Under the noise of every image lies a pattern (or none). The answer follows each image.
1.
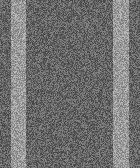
bands of columns
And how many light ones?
2
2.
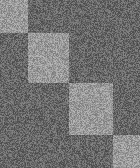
blocks along the diagonal
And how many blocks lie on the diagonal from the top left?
4
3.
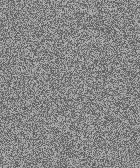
only noise
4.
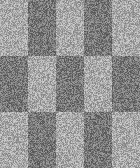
a checkerboard
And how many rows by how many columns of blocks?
3 by 5
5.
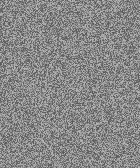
only noise
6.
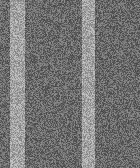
bands of columns
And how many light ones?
2
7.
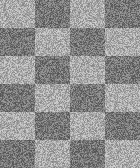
a checkerboard
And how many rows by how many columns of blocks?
6 by 4
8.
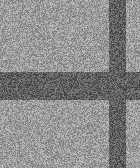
bands of rows crossing bands of columns
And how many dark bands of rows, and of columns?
1 and 1
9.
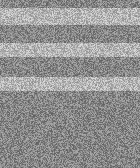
bands of rows
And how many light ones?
3
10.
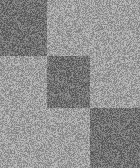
blocks along the diagonal
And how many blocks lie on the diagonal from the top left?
3
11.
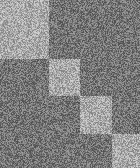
blocks along the diagonal
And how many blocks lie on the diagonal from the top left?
4
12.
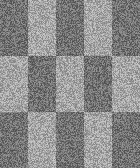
a checkerboard
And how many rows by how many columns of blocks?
3 by 5
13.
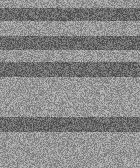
bands of rows
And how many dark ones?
4
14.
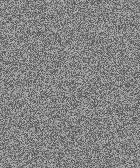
only noise
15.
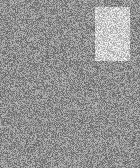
one block
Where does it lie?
top right
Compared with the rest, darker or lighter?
lighter
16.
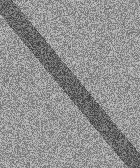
a diagonal band
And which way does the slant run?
top left to bottom right
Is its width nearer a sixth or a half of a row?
a sixth
